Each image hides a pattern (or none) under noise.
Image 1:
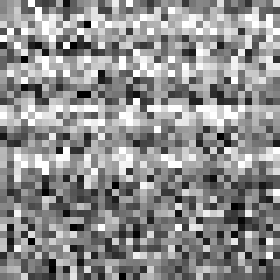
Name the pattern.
bands of rows
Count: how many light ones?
4
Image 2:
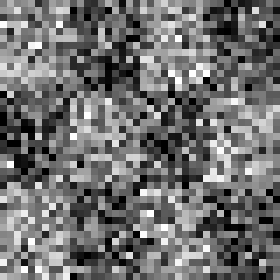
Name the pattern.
a checkerboard
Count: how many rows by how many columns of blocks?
3 by 4
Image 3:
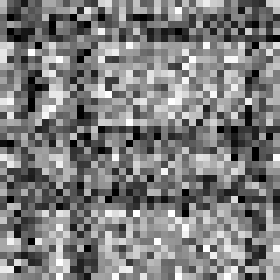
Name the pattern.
bands of rows crossing bands of columns
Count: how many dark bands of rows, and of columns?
3 and 3
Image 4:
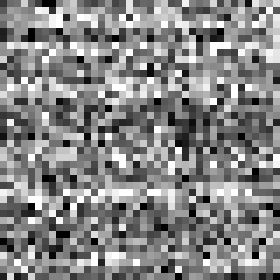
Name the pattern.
bands of rows
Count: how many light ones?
6
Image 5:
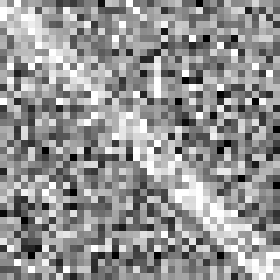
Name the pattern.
a diagonal band
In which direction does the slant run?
top left to bottom right
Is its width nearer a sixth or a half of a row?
a sixth
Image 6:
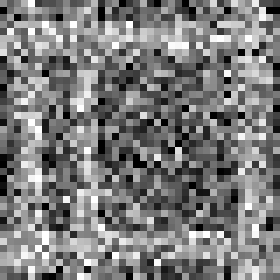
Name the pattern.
bands of rows crossing bands of columns
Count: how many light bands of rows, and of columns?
2 and 3
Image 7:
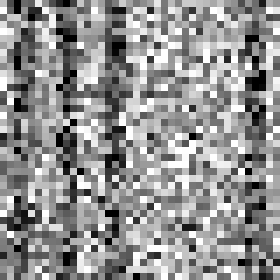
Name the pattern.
bands of columns
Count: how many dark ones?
4
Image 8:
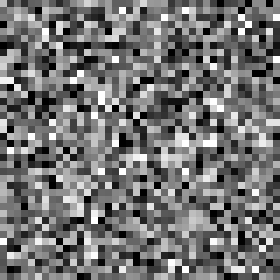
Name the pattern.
only noise
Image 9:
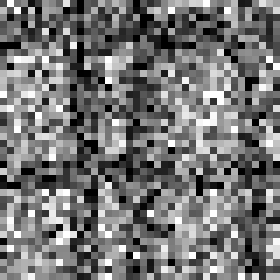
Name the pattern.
bands of rows crossing bands of columns
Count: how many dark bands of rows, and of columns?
2 and 3
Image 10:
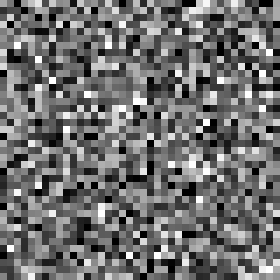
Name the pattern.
only noise
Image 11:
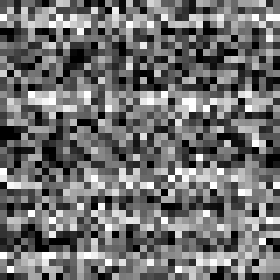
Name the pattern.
bands of rows
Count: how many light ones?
5
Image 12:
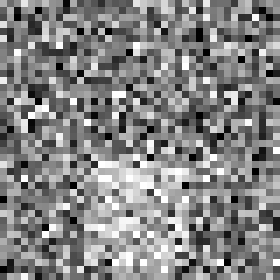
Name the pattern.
one block
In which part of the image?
bottom middle
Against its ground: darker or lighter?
lighter
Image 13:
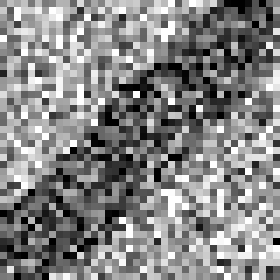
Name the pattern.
a diagonal band
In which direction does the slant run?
bottom left to top right
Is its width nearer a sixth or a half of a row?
a half
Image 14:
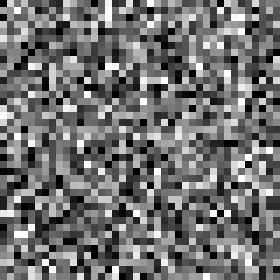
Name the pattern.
only noise
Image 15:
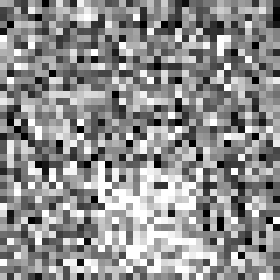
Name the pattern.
one block
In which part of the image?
bottom middle
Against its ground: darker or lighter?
lighter
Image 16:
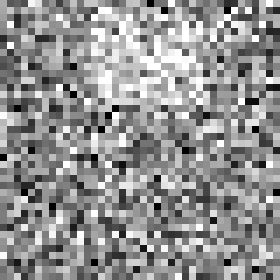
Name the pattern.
one block
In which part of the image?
top middle
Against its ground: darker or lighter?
lighter
